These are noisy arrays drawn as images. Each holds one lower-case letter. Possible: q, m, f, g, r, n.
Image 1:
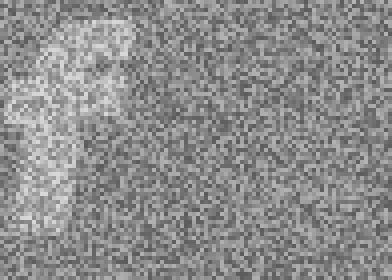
f
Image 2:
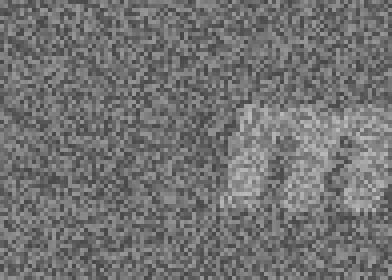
m
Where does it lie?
middle right
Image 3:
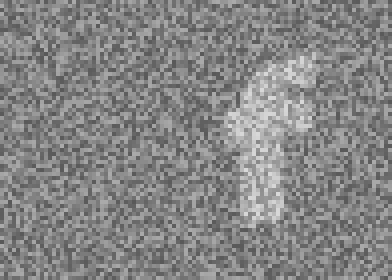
f
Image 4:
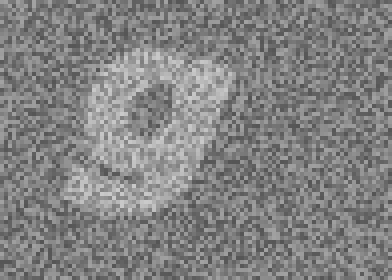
g
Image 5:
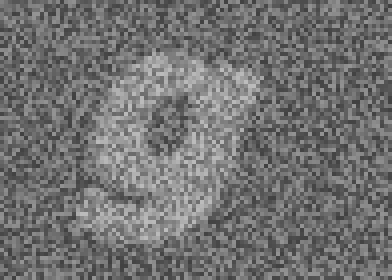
g
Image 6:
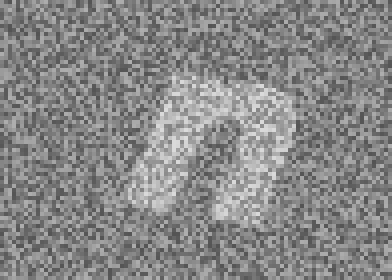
n
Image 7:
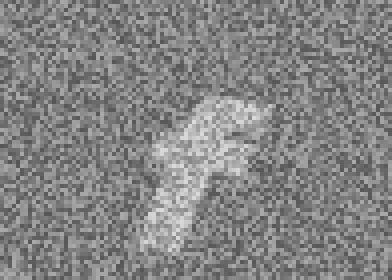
f
